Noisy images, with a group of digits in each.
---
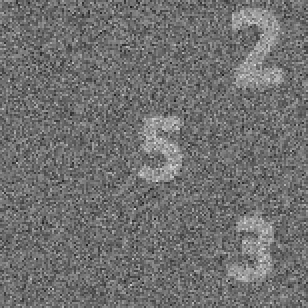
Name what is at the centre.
5
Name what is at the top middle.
nothing
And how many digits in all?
3
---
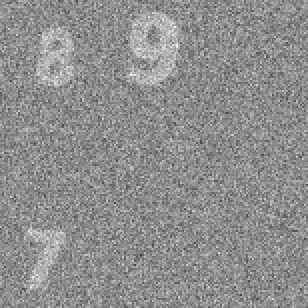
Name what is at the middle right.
nothing
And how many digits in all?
3
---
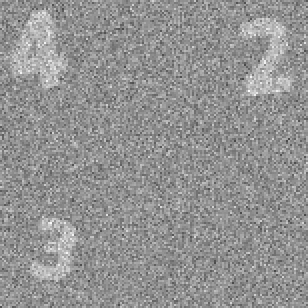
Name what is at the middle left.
nothing
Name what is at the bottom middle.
nothing
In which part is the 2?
top right
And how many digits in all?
3
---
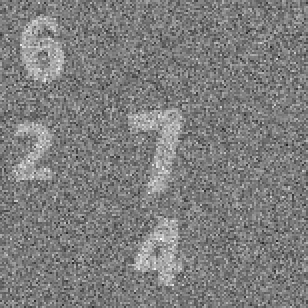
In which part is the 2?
middle left
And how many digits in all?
4
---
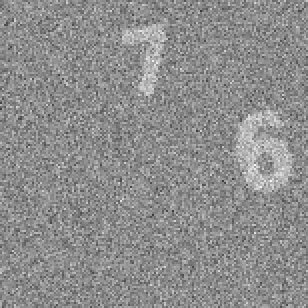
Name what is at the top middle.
7
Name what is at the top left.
nothing
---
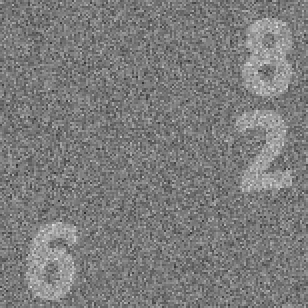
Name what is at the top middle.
nothing
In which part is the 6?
bottom left
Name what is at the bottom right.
nothing
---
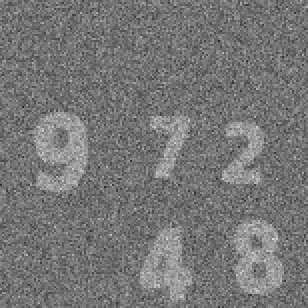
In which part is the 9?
middle left
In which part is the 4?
bottom middle
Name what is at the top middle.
nothing
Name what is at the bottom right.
8
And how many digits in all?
5
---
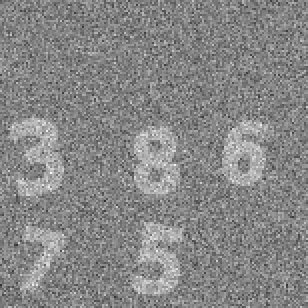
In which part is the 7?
bottom left
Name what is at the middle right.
6
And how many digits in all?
5
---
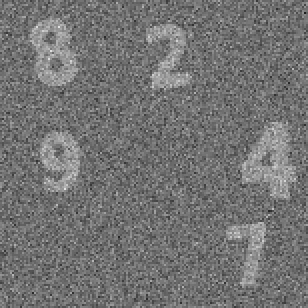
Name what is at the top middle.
2
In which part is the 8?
top left
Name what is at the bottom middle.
nothing
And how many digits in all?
5
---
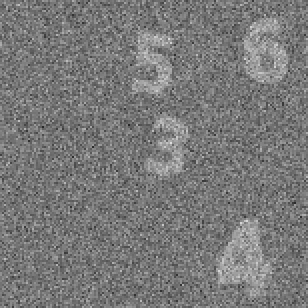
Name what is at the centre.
3
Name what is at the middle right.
nothing
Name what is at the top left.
nothing
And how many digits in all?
4
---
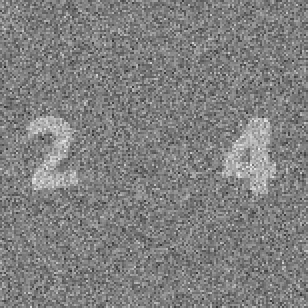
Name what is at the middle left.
2
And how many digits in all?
2
